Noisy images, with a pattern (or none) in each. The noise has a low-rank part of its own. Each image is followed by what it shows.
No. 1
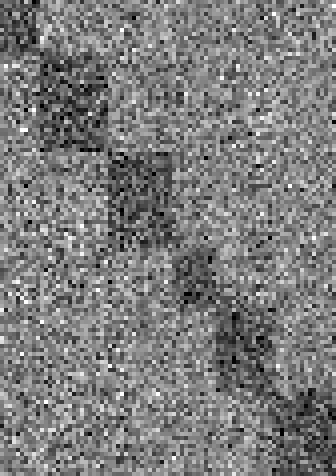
blocks along the diagonal
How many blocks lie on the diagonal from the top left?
6
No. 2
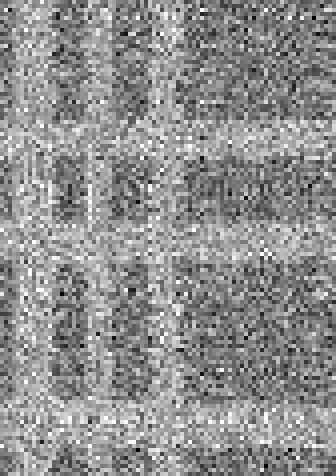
bands of rows crossing bands of columns
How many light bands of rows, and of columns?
3 and 3
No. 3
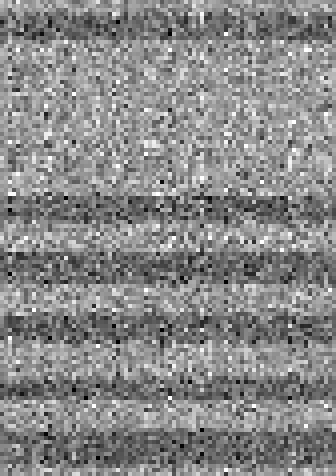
bands of rows
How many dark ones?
6
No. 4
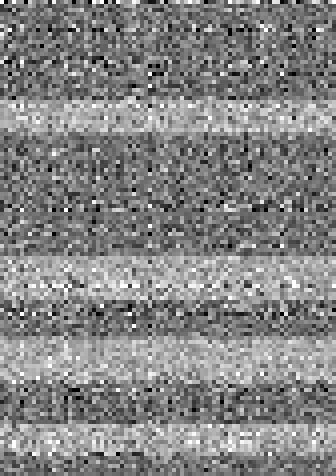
bands of rows
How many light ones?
4
